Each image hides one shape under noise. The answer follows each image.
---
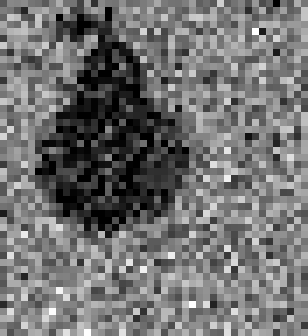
pear
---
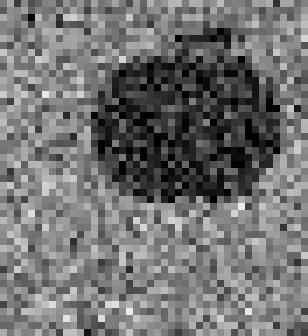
apple
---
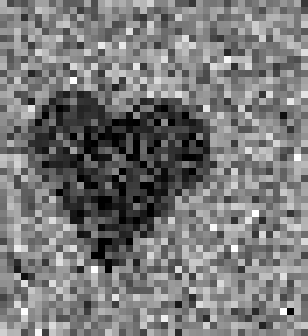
heart
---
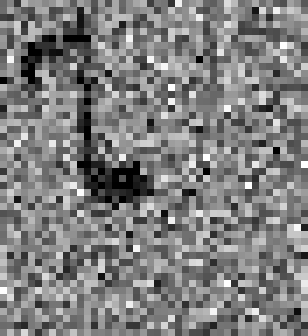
musical note
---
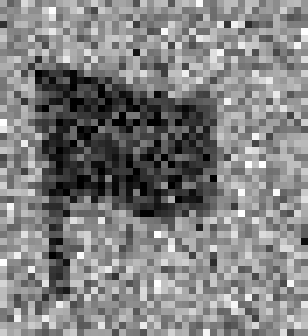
flag
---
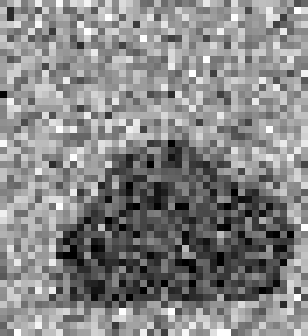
cloud
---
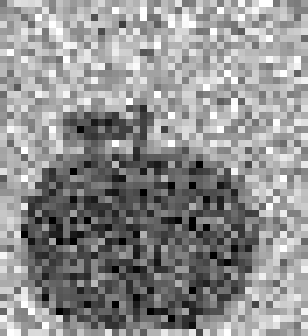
apple
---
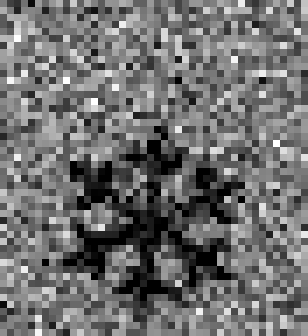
snowflake
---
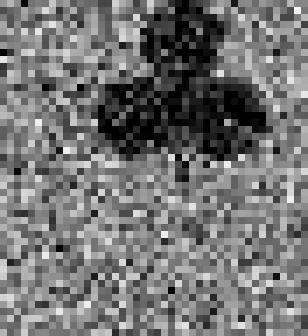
club
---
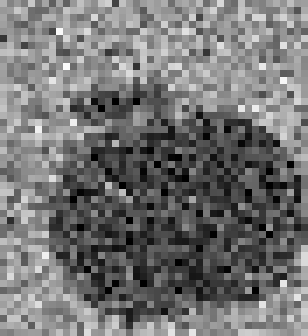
apple
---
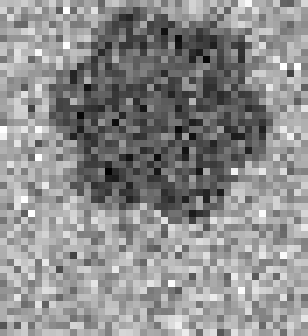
flower
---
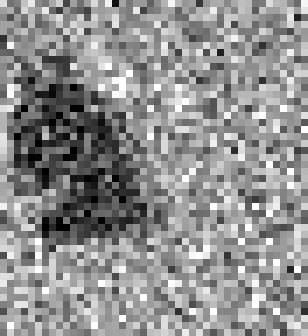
chess knight
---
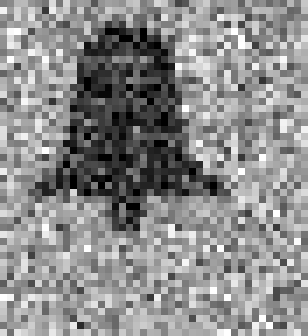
bell
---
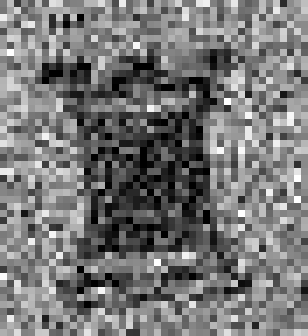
chess rook
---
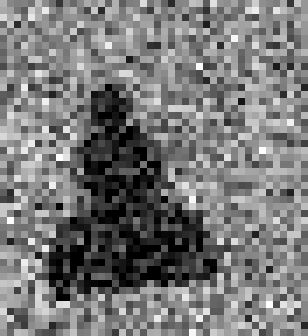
chess pawn
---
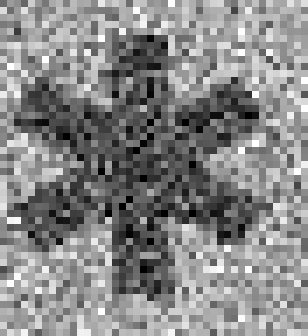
asterisk
